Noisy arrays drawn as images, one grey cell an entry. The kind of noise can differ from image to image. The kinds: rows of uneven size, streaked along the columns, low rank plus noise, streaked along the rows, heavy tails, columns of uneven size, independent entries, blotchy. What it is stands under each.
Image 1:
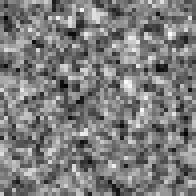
blotchy
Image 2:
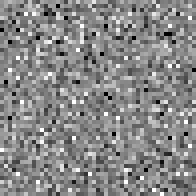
heavy tails
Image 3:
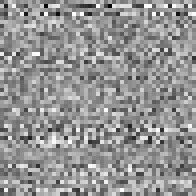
rows of uneven size
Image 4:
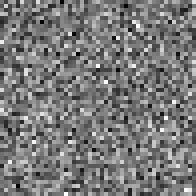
independent entries
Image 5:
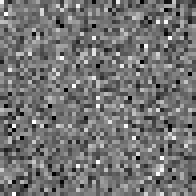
heavy tails
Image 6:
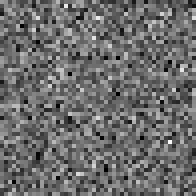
independent entries
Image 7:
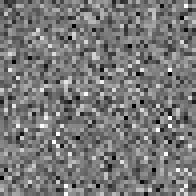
heavy tails
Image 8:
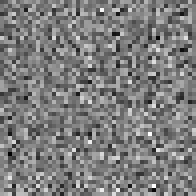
low rank plus noise
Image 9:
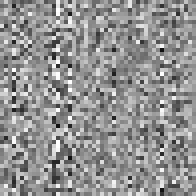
columns of uneven size
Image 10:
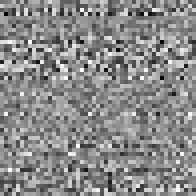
rows of uneven size
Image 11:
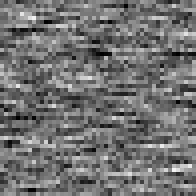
streaked along the rows
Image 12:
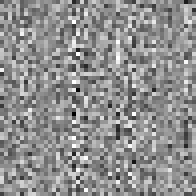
columns of uneven size
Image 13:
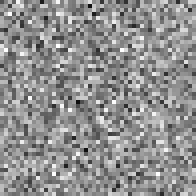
independent entries
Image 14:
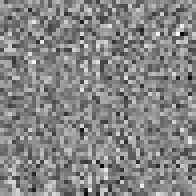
low rank plus noise
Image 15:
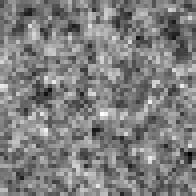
blotchy
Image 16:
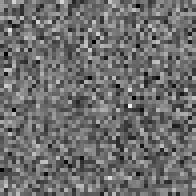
independent entries
